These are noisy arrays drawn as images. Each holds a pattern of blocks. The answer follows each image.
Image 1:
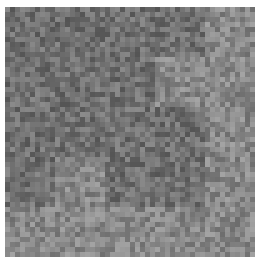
mirrored about the diagonal from the top left
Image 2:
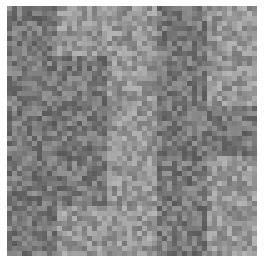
top and bottom mirror each other
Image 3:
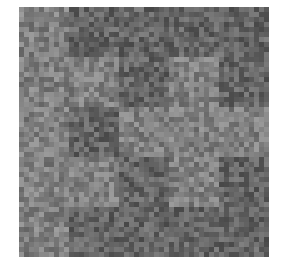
top and bottom mirror each other
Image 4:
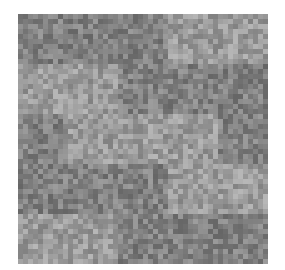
the same after a half turn
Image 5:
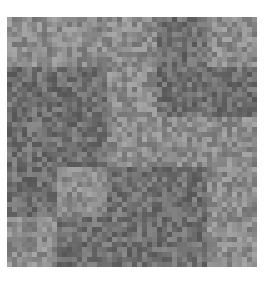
mirrored about the diagonal from the bottom left
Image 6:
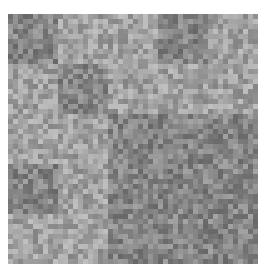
mirrored about the diagonal from the top left
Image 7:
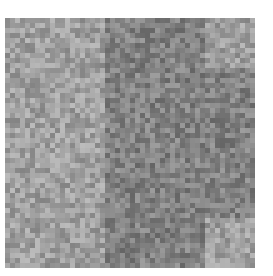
top and bottom mirror each other
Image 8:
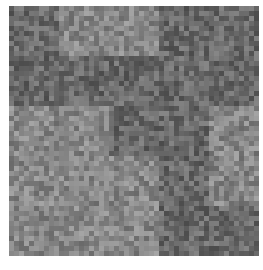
mirrored about the diagonal from the bottom left
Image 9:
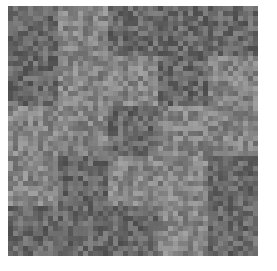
the same after a half turn
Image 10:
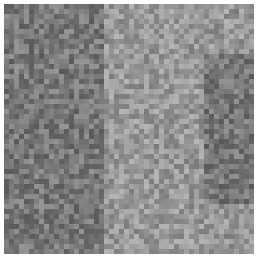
top and bottom mirror each other
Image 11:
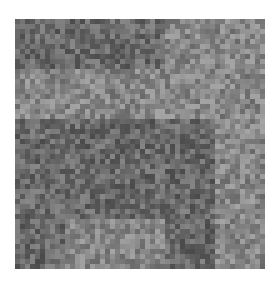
no symmetry
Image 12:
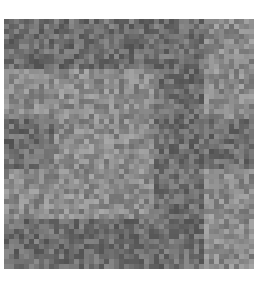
top and bottom mirror each other
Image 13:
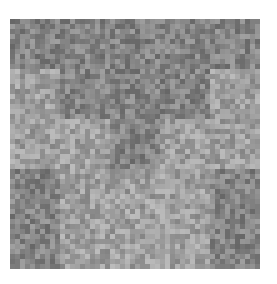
left and right mirror each other
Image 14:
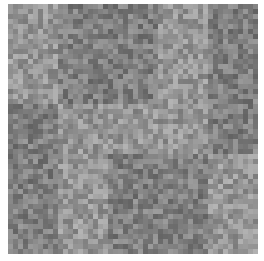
the same after a half turn
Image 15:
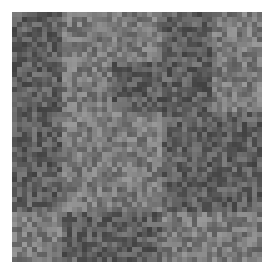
no symmetry
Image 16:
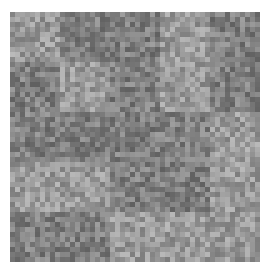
mirrored about the diagonal from the top left
